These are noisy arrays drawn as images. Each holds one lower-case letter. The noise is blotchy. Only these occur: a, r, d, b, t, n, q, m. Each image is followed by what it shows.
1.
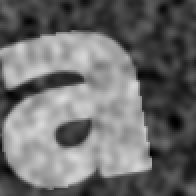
a
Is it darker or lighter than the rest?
lighter
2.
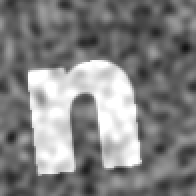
n
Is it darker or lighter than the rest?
lighter
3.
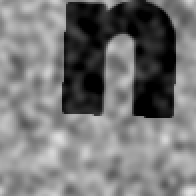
n
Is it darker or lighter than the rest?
darker
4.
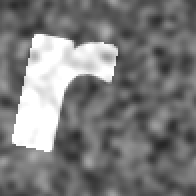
r
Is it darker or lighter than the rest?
lighter
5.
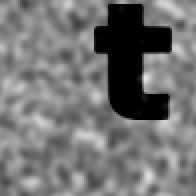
t
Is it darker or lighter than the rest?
darker
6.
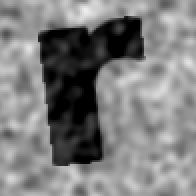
r
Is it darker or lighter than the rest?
darker
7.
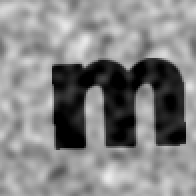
m
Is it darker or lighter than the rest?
darker
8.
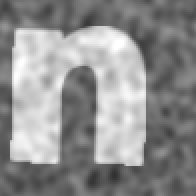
n
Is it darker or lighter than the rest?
lighter
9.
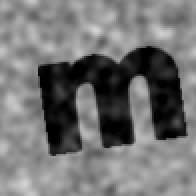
m
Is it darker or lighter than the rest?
darker
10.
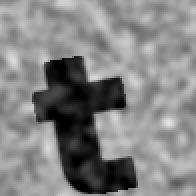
t
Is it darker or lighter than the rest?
darker
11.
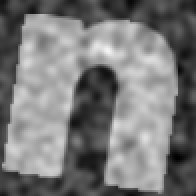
n
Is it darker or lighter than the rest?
lighter
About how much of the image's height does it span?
nearly all
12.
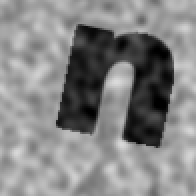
n
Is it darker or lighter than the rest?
darker
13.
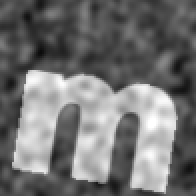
m
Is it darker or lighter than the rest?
lighter
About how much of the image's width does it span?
nearly all
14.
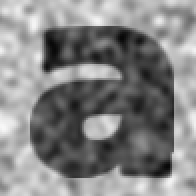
a
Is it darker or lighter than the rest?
darker
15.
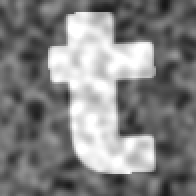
t
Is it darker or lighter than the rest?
lighter
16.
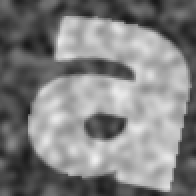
a
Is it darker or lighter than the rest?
lighter
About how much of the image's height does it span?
nearly all
